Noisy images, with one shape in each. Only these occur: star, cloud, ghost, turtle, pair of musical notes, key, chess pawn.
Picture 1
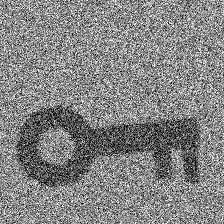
dark key
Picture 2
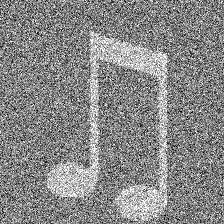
light pair of musical notes
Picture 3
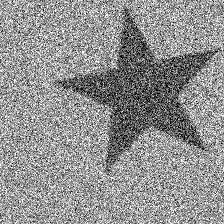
dark star
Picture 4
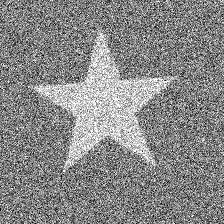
light star
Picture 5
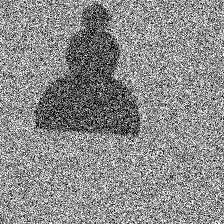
dark chess pawn
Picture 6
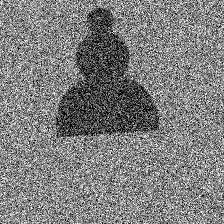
dark chess pawn
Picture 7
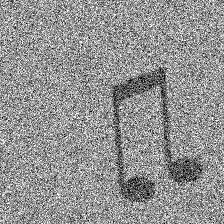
dark pair of musical notes
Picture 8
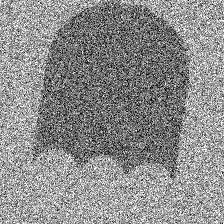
dark ghost
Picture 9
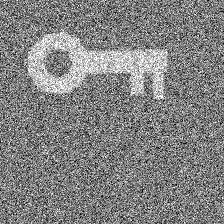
light key
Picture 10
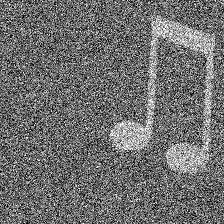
light pair of musical notes
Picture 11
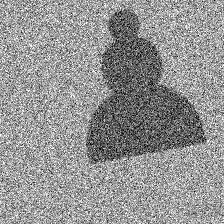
dark chess pawn
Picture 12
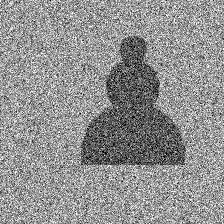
dark chess pawn
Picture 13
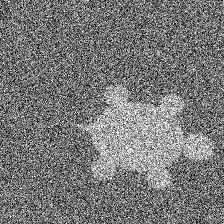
light turtle
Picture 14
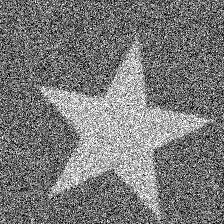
light star
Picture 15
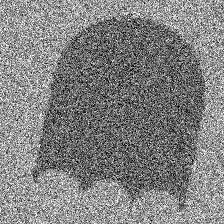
dark ghost
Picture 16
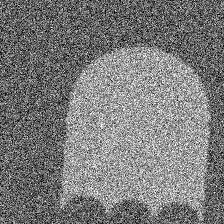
light ghost
